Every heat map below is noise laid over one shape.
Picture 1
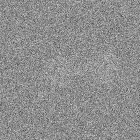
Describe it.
light dumbbell
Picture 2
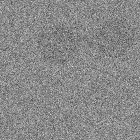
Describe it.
dark dumbbell
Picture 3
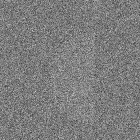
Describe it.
light half disc
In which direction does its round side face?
left
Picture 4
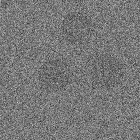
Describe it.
dark three dots
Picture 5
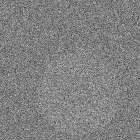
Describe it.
light disc
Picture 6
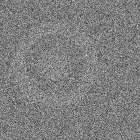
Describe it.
light bullseye
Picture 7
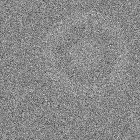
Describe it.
light bullseye
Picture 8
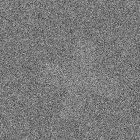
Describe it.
light cross
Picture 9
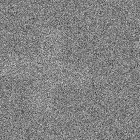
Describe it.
light cross
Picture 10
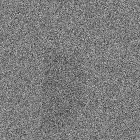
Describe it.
dark half disc
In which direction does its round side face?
right
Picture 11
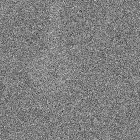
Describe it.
light lollipop
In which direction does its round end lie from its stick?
down
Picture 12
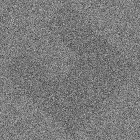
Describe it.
dark square with a notch
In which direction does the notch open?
up and left
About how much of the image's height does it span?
nearly all
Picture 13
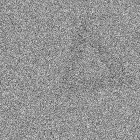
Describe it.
dark triangle frame
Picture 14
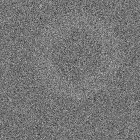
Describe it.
light ring
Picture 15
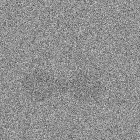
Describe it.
dark dumbbell
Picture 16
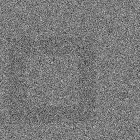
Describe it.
dark square frame
